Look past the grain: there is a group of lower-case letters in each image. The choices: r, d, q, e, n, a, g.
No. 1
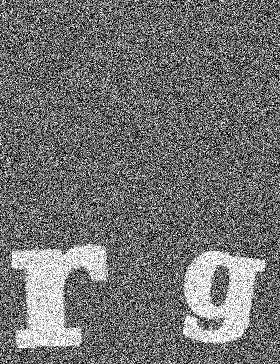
bottom left: r; bottom right: g
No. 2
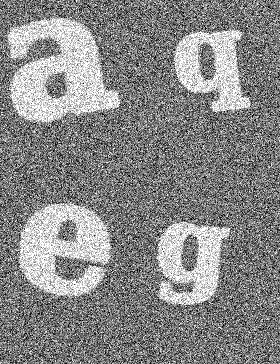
top left: a; top right: q; bottom left: e; bottom right: g
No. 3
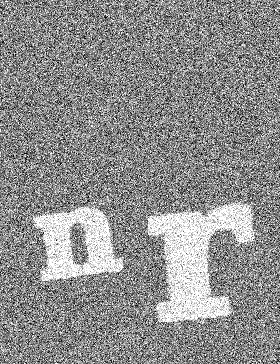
bottom left: n; bottom right: r
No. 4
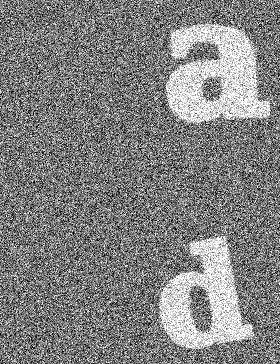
top right: a; bottom right: d
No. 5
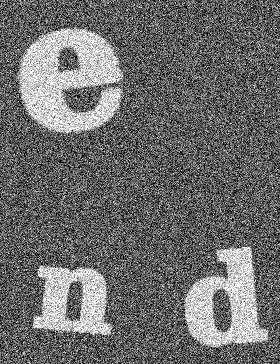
top left: e; bottom left: n; bottom right: d
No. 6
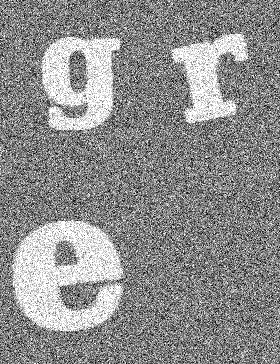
top left: g; top right: r; bottom left: e
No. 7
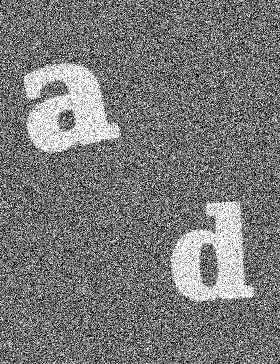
top left: a; bottom right: d
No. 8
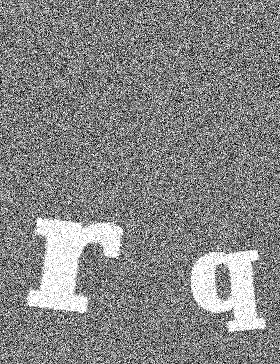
bottom left: r; bottom right: q
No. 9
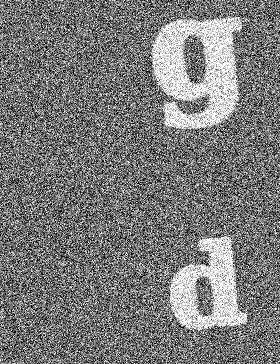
top right: g; bottom right: d
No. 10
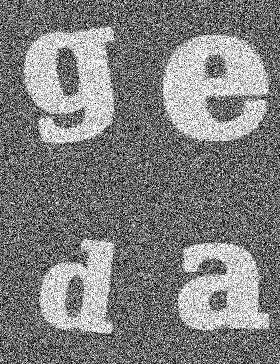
top left: g; top right: e; bottom left: d; bottom right: a
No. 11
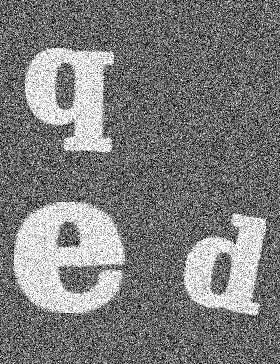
top left: q; bottom left: e; bottom right: d
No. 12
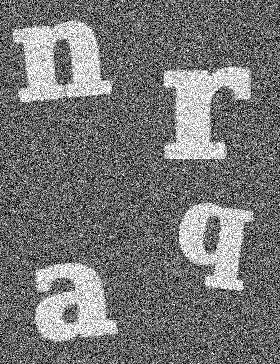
top left: n; top right: r; bottom left: a; bottom right: q
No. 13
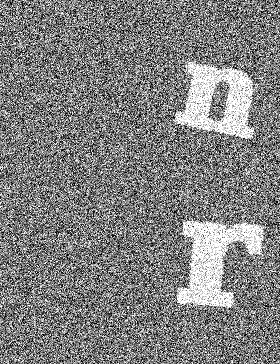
top right: n; bottom right: r
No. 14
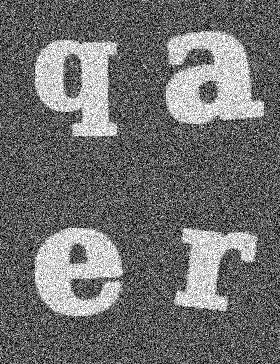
top left: q; top right: a; bottom left: e; bottom right: r
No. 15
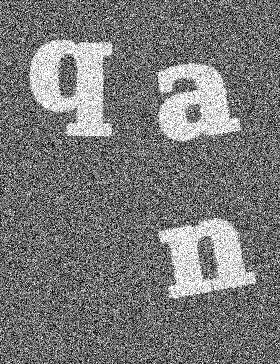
top left: q; top right: a; bottom right: n
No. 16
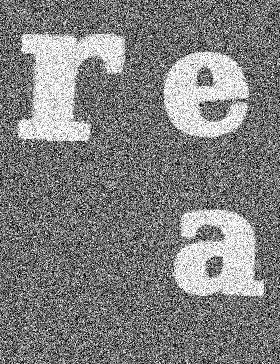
top left: r; top right: e; bottom right: a
